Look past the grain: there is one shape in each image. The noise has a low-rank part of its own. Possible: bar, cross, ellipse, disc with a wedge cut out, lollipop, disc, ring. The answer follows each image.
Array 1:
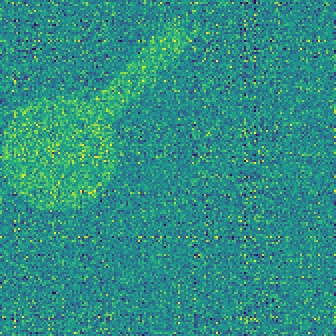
lollipop
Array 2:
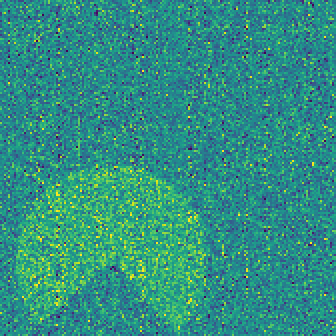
disc with a wedge cut out
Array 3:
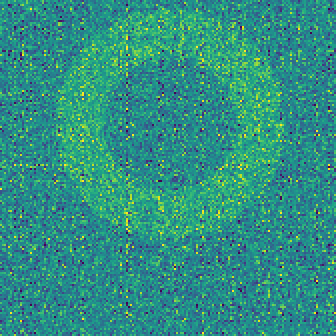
ring
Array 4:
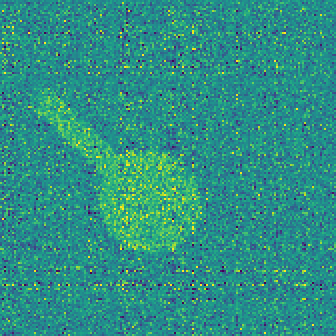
lollipop
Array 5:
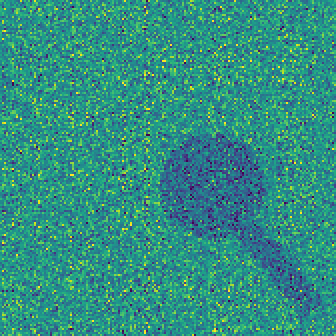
lollipop
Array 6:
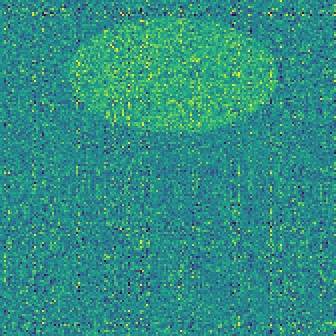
ellipse
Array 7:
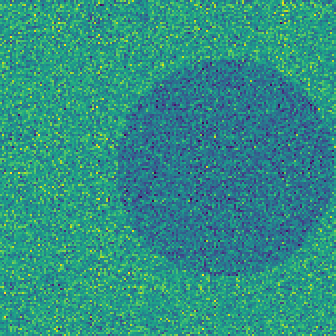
disc
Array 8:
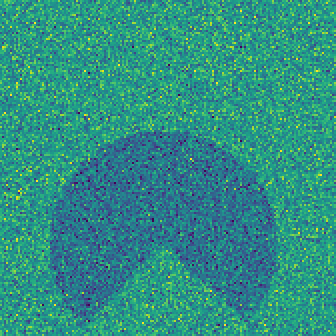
disc with a wedge cut out
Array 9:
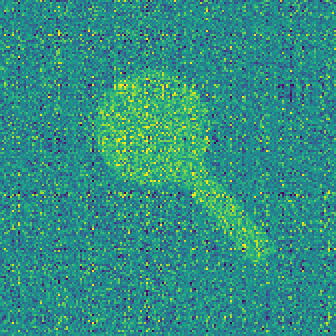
lollipop
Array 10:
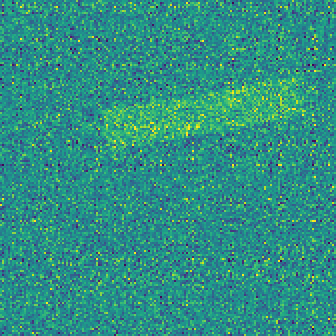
bar
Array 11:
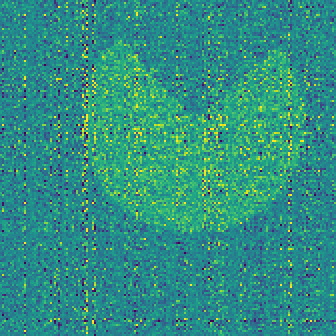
disc with a wedge cut out
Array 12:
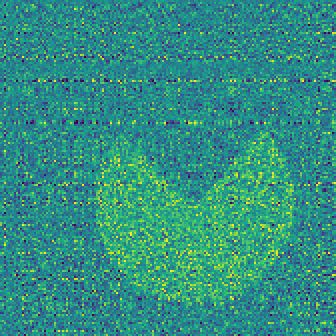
disc with a wedge cut out
